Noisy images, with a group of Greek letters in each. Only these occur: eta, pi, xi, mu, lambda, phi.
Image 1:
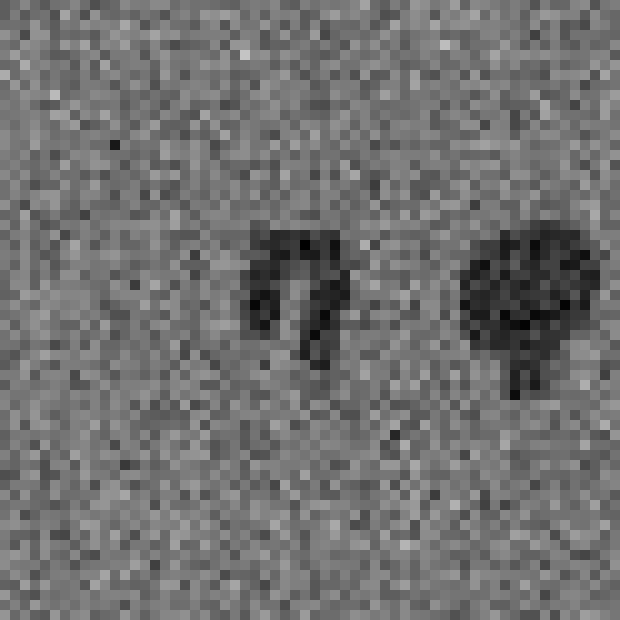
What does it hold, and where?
centre: dark eta; middle right: dark phi
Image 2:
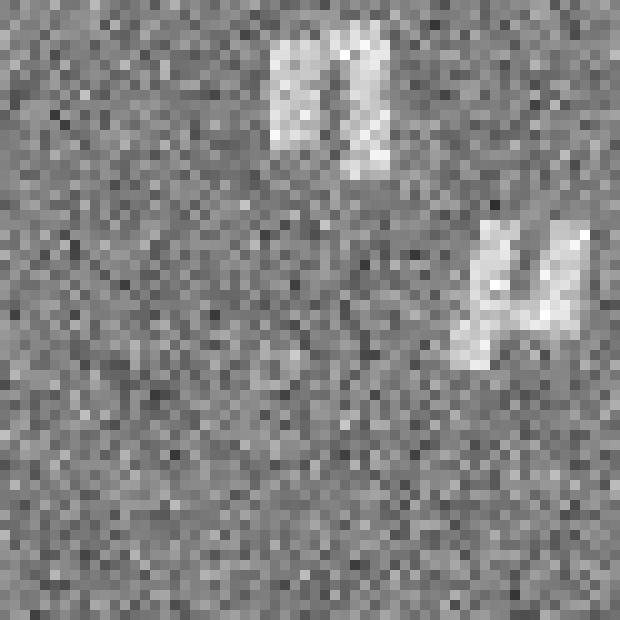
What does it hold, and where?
top middle: light eta; middle right: light mu
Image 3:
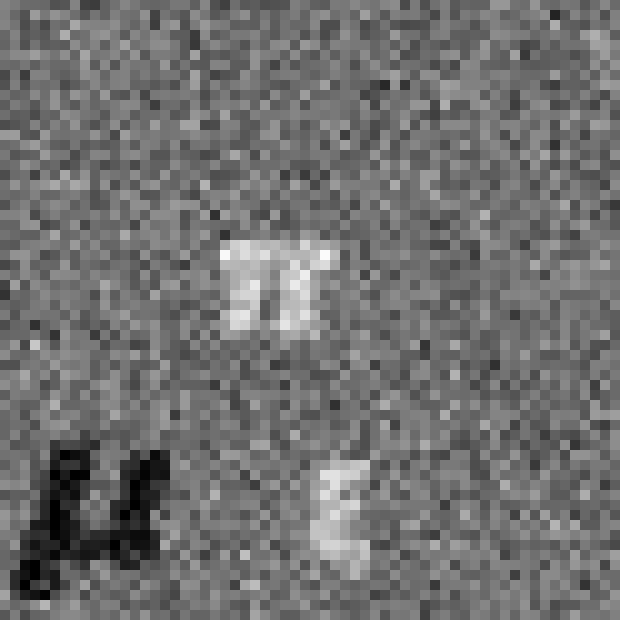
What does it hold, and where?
centre: light pi; bottom left: dark mu; bottom middle: light xi
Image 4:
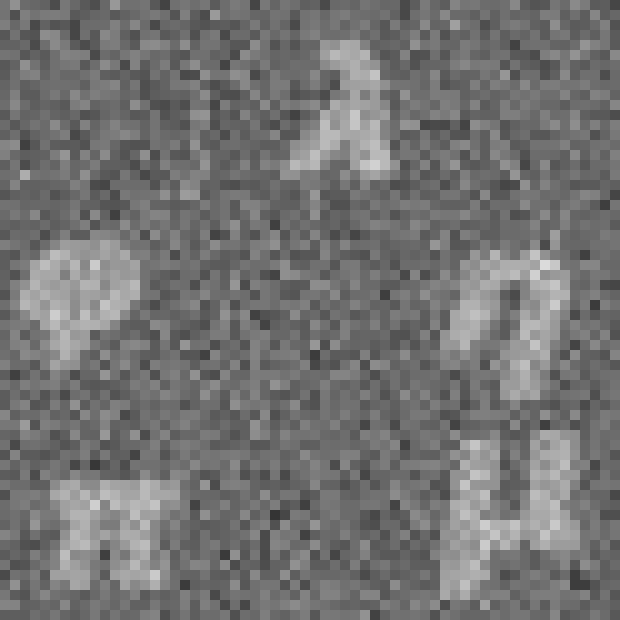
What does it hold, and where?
top middle: light lambda; middle left: light phi; middle right: light eta; bottom left: light pi; bottom right: light mu
